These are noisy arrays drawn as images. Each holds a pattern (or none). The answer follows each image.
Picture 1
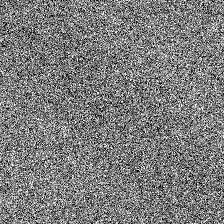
a diagonal band
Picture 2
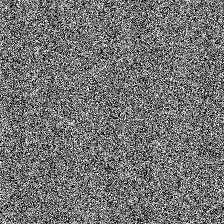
bands of columns
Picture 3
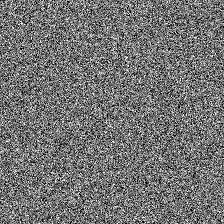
only noise
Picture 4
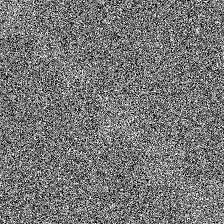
blocks along the diagonal
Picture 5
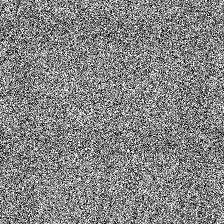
bands of rows crossing bands of columns
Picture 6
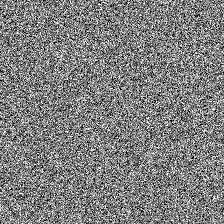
only noise
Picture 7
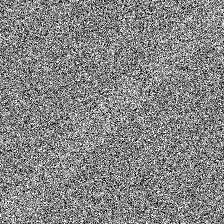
a diagonal band
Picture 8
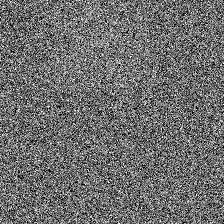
one block
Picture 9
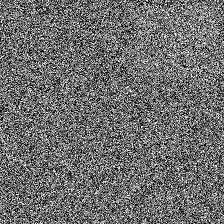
one block
